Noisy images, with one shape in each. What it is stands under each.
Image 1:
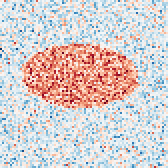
ellipse
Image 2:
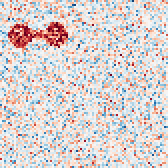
dumbbell
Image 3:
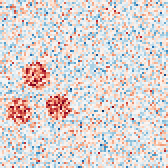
three dots
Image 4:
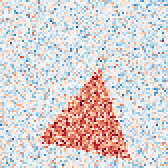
triangle
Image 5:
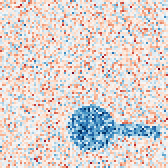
lollipop
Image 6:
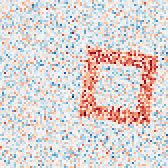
square frame
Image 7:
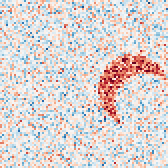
crescent
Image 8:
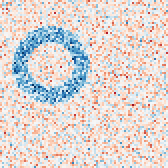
ring
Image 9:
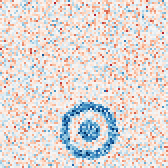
bullseye
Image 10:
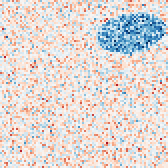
ellipse
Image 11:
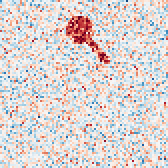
lollipop
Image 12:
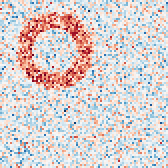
ring
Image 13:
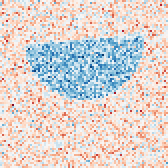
half disc
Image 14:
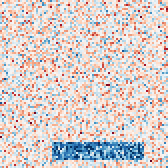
bar
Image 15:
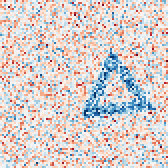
triangle frame
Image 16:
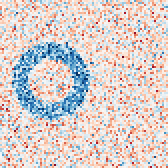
ring
